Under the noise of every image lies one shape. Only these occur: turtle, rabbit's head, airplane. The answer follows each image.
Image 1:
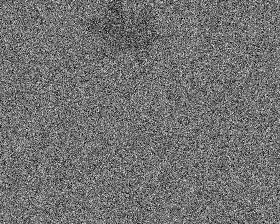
dark turtle, top middle
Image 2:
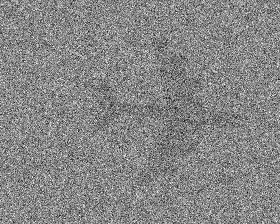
dark airplane
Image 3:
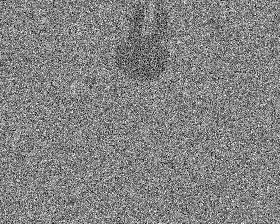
dark rabbit's head, top middle
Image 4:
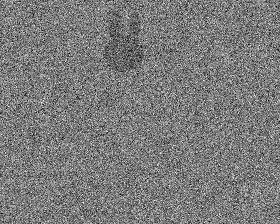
dark rabbit's head, top middle
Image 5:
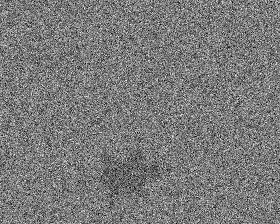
dark turtle, bottom middle
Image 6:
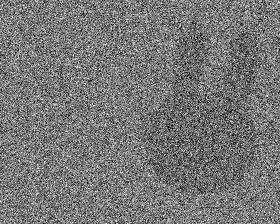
dark rabbit's head
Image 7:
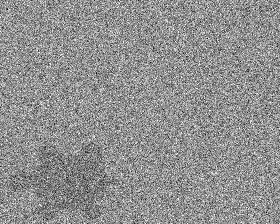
dark turtle, bottom left
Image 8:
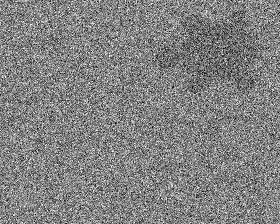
dark turtle, top right
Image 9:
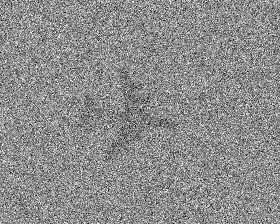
dark airplane, centre
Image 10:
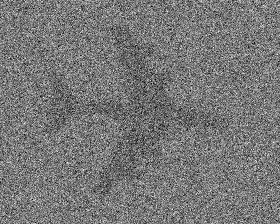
dark airplane
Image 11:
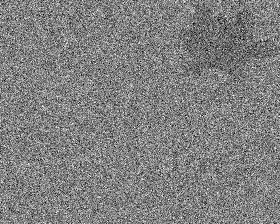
dark turtle, top right
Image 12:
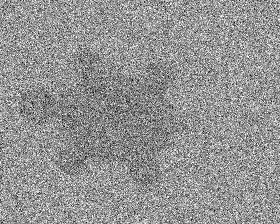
dark turtle
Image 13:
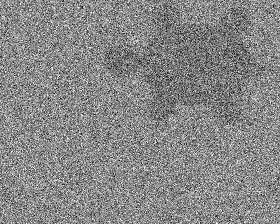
dark turtle
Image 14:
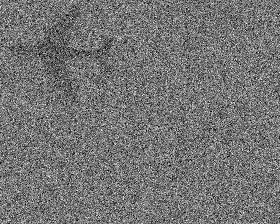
dark airplane, top left
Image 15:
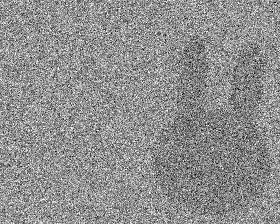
dark rabbit's head
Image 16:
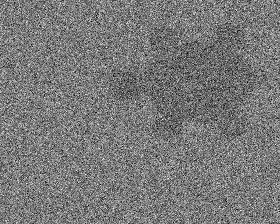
dark turtle
